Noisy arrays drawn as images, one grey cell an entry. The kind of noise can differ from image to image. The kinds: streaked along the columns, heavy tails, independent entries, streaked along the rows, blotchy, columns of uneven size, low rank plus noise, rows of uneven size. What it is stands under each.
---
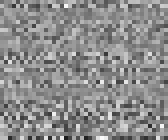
rows of uneven size
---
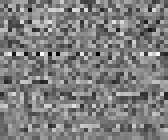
rows of uneven size
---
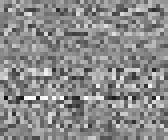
rows of uneven size
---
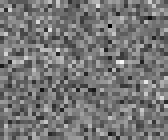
independent entries
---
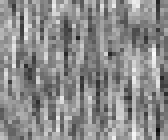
streaked along the columns
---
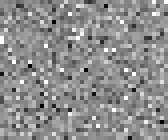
heavy tails
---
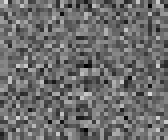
low rank plus noise
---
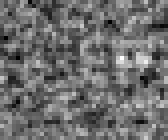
blotchy
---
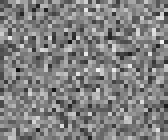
independent entries
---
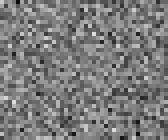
independent entries
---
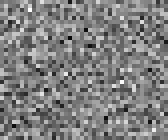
independent entries
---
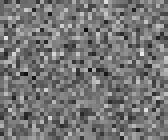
independent entries
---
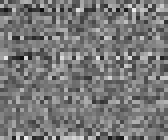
rows of uneven size
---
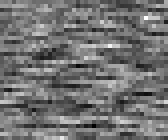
streaked along the rows
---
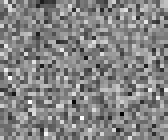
independent entries
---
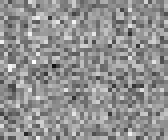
low rank plus noise
